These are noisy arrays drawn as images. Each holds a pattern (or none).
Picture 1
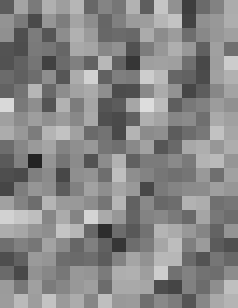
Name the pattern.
rings round one point
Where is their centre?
top left
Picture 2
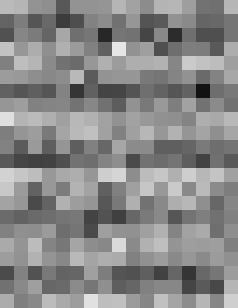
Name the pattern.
horizontal stripes
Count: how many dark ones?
5
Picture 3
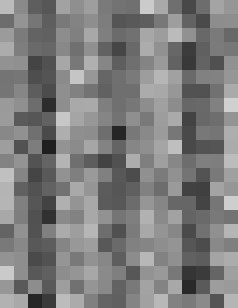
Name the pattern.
vertical stripes
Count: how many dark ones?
3
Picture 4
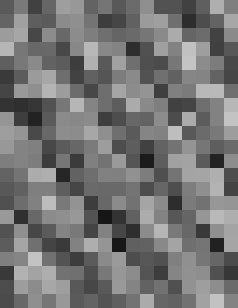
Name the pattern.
diagonal stripes
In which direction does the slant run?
top left to bottom right
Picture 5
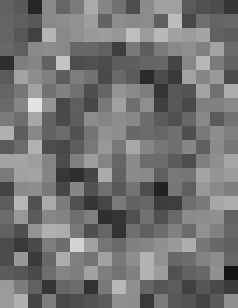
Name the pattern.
rings round one point
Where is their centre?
centre
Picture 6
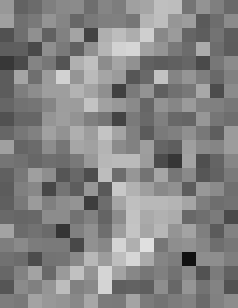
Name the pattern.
a wavy band
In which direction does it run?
top to bottom
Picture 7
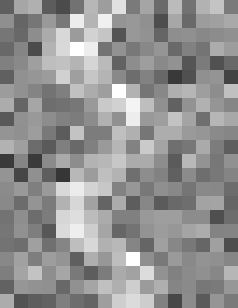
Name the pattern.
a wavy band
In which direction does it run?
top to bottom
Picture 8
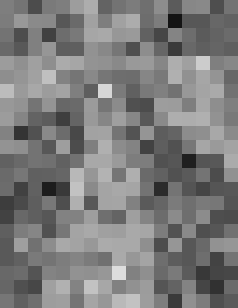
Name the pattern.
spokes from one point
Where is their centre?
top middle
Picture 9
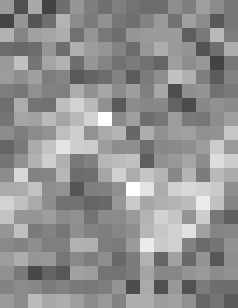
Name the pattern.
a wavy band
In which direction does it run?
left to right
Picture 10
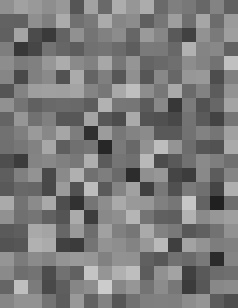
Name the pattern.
only noise
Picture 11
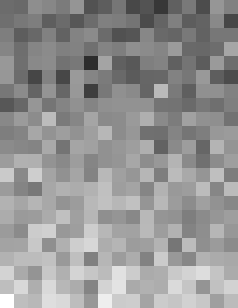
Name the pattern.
a smooth slope
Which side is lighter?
bottom
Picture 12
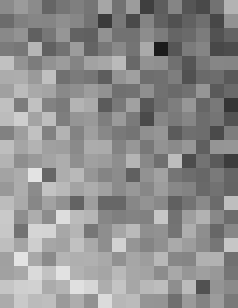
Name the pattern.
a smooth slope
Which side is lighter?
bottom left
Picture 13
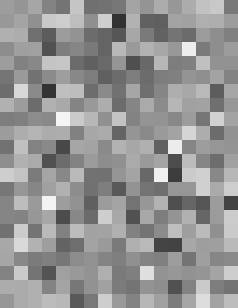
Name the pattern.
only noise
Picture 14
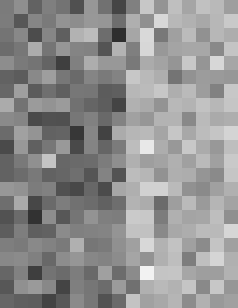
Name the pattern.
a sharp edge
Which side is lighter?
right
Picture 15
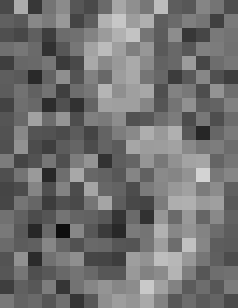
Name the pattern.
a wavy band
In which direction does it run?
top to bottom
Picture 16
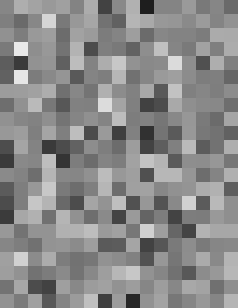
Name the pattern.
only noise
